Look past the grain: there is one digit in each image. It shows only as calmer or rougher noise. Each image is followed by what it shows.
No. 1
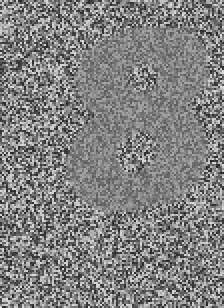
calm 8
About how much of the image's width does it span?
two thirds
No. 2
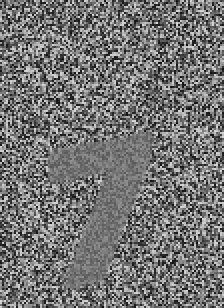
calm 7
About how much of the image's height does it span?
half
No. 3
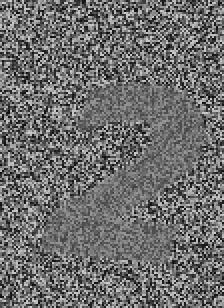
calm 2
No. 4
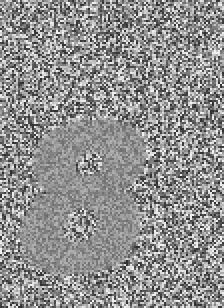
calm 8
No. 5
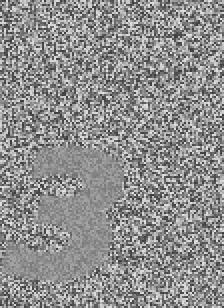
calm 3
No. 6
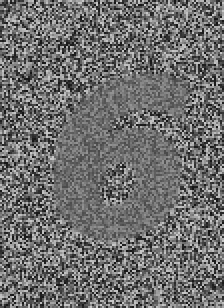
calm 6
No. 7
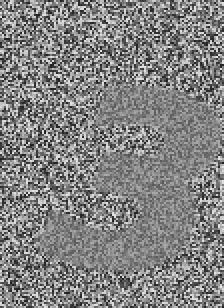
calm 3
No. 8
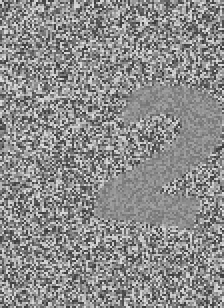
calm 2
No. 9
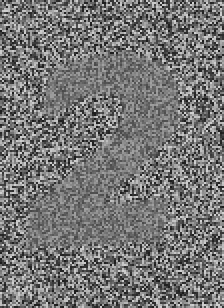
calm 2
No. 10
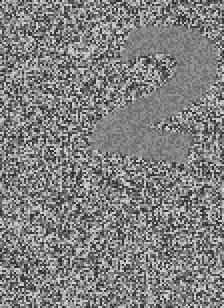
calm 2
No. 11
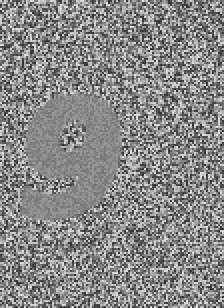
calm 9
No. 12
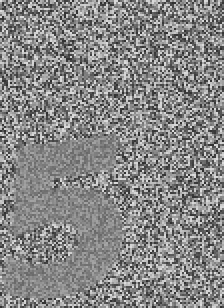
calm 5
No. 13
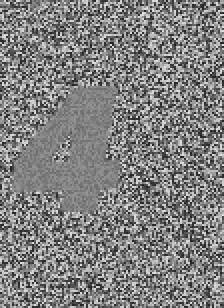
calm 4
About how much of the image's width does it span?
half
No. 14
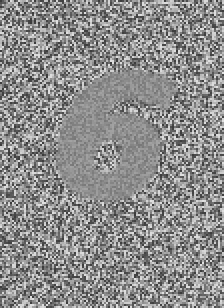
calm 6
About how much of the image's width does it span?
half
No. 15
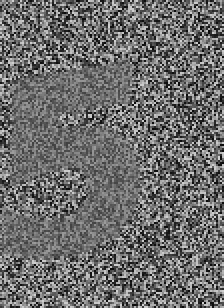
calm 5
